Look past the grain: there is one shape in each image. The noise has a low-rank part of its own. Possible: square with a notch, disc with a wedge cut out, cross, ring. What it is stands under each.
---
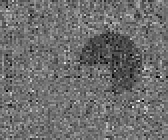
disc with a wedge cut out
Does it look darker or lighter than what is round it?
darker
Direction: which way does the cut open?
down and left
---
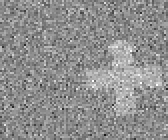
cross
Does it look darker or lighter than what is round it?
lighter
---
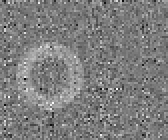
ring
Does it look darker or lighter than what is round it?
lighter
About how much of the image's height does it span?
half
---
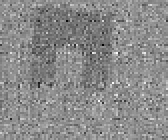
square with a notch
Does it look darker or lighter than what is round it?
darker
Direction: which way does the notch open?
down
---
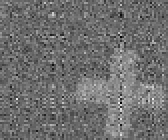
cross
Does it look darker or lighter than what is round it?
lighter
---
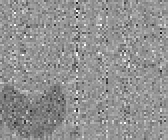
disc with a wedge cut out
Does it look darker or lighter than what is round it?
darker
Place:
bottom left
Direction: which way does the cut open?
up
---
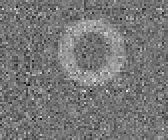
ring
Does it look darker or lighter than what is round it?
lighter
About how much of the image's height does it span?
half
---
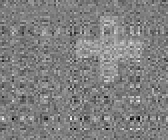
cross
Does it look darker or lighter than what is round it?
lighter
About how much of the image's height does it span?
half
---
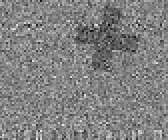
cross
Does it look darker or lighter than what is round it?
darker
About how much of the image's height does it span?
half
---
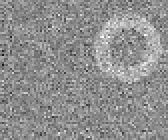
ring
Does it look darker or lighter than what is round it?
lighter
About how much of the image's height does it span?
half
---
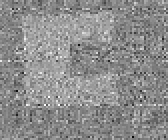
square with a notch
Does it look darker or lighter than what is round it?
lighter
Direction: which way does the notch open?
right
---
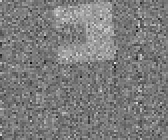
square with a notch
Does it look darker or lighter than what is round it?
lighter
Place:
top middle
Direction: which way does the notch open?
left
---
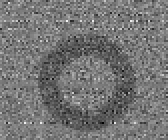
ring
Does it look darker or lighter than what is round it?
darker
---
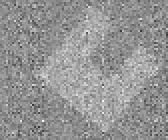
square with a notch
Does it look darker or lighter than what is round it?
lighter
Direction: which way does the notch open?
up and right
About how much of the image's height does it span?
nearly all
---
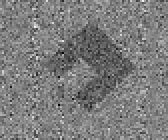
square with a notch
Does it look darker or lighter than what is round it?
darker
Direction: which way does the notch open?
down and left
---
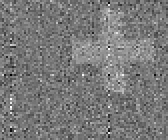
cross
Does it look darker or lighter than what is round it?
lighter
